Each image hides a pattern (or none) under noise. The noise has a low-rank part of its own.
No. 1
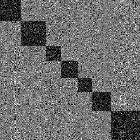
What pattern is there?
blocks along the diagonal
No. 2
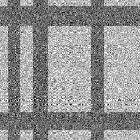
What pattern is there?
bands of rows crossing bands of columns
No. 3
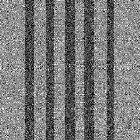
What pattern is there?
bands of columns
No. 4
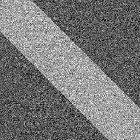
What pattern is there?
a diagonal band
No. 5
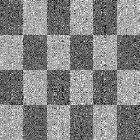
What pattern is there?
a checkerboard
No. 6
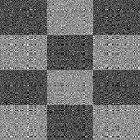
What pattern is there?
a checkerboard
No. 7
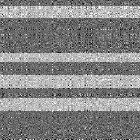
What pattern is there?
bands of rows
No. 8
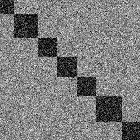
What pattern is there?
blocks along the diagonal
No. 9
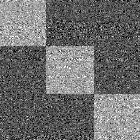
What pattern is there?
blocks along the diagonal
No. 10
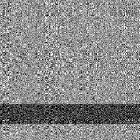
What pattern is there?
one band of rows
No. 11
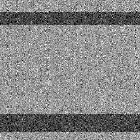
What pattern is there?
bands of rows
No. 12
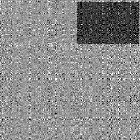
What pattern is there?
one block
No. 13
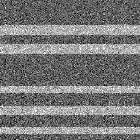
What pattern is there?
bands of rows
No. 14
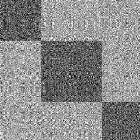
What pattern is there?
blocks along the diagonal
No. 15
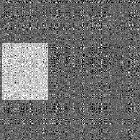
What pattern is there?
one block
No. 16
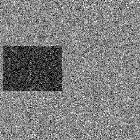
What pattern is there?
one block
